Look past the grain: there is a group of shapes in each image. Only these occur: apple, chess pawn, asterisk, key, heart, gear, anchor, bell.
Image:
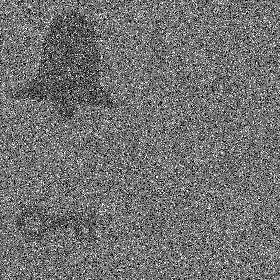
top left: dark bell; bottom left: dark key
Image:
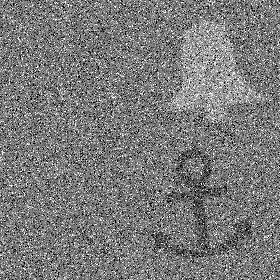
top right: light bell; bottom right: dark anchor
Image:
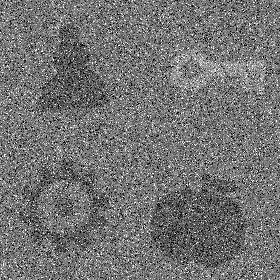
top left: dark chess pawn; top right: light key; bottom left: dark gear; bottom right: dark apple
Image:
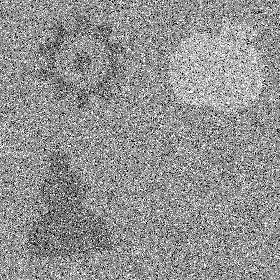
top left: dark gear; top right: light apple; bottom left: dark chess pawn
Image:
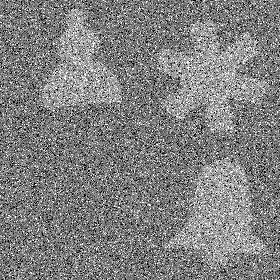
top left: light chess pawn; top right: light asterisk; bottom right: light bell
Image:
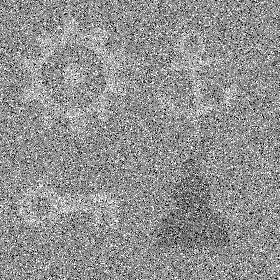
top left: light gear; top right: light anchor; bottom left: light key; bottom right: dark chess pawn
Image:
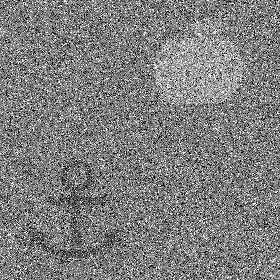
top right: light apple; bottom left: dark anchor
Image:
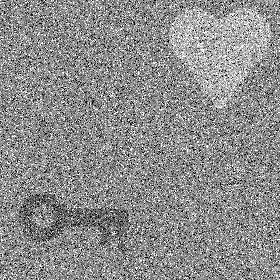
top right: light heart; bottom left: dark key
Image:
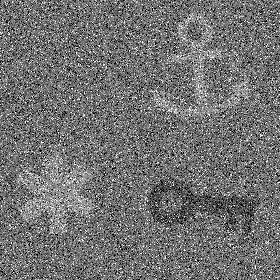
top right: light anchor; bottom left: light asterisk; bottom right: dark key
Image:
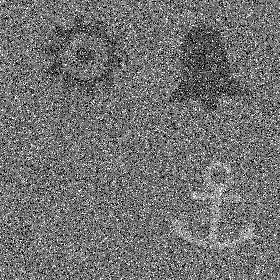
top left: dark gear; top right: dark bell; bottom right: light anchor
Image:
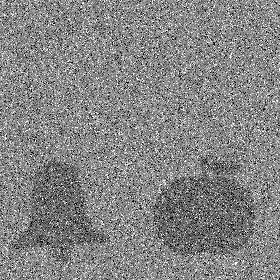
bottom left: dark bell; bottom right: dark apple
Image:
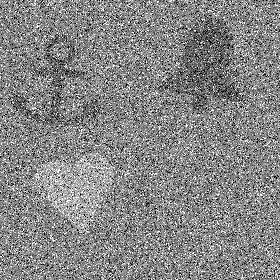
top left: dark anchor; top right: dark bell; bottom left: light heart
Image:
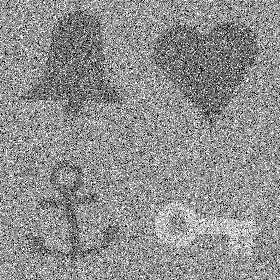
top left: dark bell; top right: dark heart; bottom left: dark anchor; bottom right: light key
